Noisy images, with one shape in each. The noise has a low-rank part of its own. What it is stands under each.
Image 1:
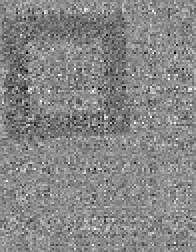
square frame
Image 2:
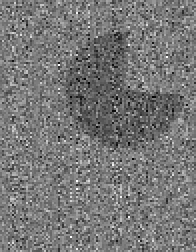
disc with a wedge cut out
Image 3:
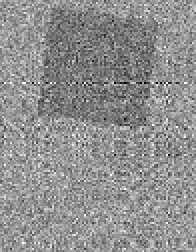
square
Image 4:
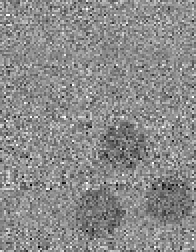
three dots
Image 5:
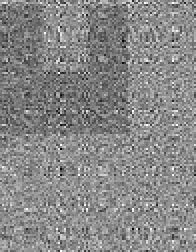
square with a notch
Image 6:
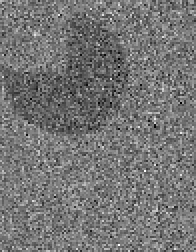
disc with a wedge cut out
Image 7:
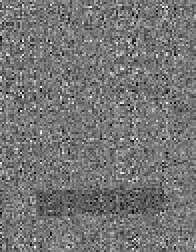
bar
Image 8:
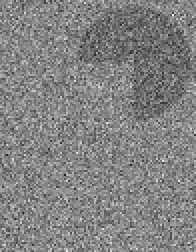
disc with a wedge cut out
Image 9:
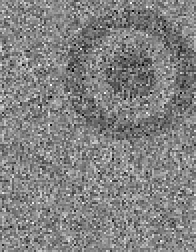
bullseye
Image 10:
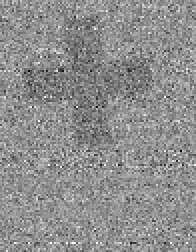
cross
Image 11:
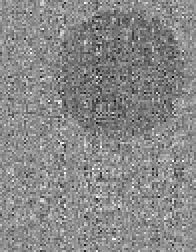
disc
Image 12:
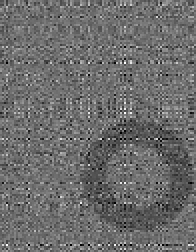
ring
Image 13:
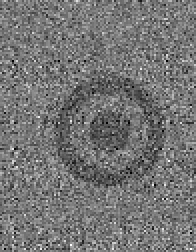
bullseye
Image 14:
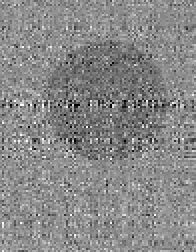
disc
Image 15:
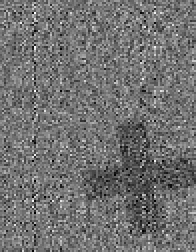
cross
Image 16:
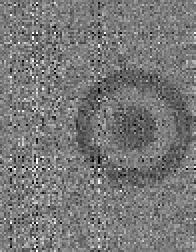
bullseye
